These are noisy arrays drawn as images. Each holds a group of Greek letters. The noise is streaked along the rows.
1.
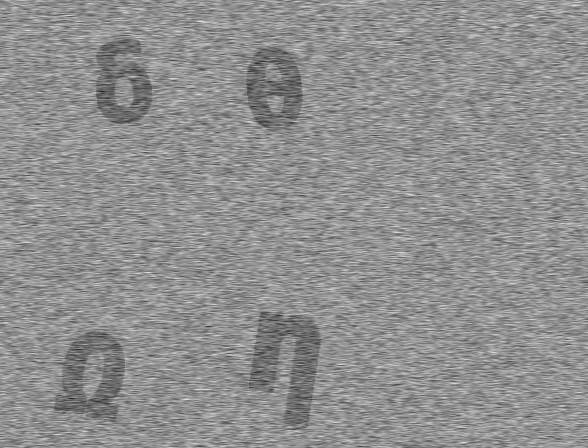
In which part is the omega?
bottom left
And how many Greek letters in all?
4
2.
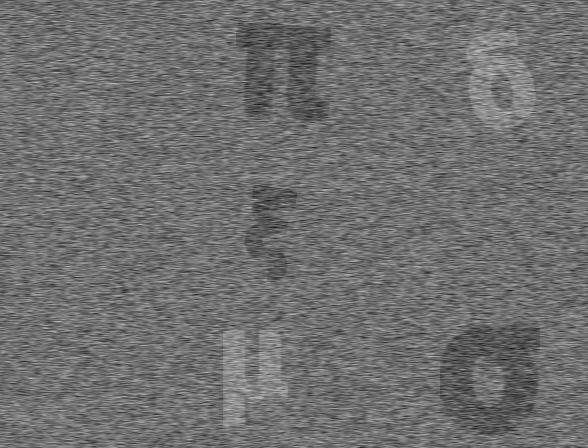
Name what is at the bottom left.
nothing
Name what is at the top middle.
pi
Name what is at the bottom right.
sigma
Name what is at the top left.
nothing
